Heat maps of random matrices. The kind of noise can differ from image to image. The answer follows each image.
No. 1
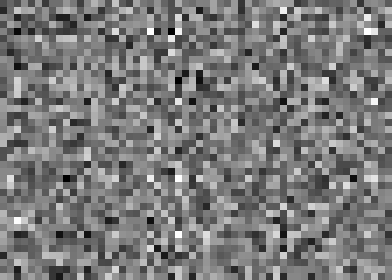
low rank plus noise
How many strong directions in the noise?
one
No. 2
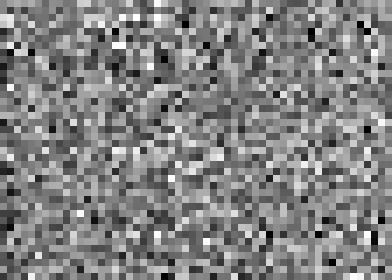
low rank plus noise
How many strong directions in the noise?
one
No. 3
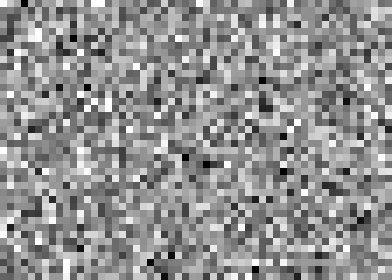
independent entries
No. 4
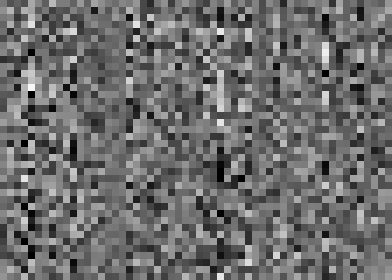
columns of uneven size
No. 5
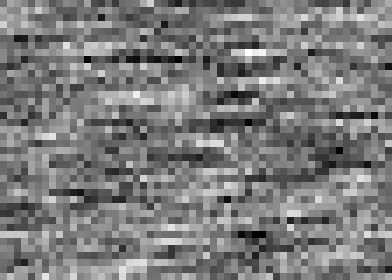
streaked along the rows
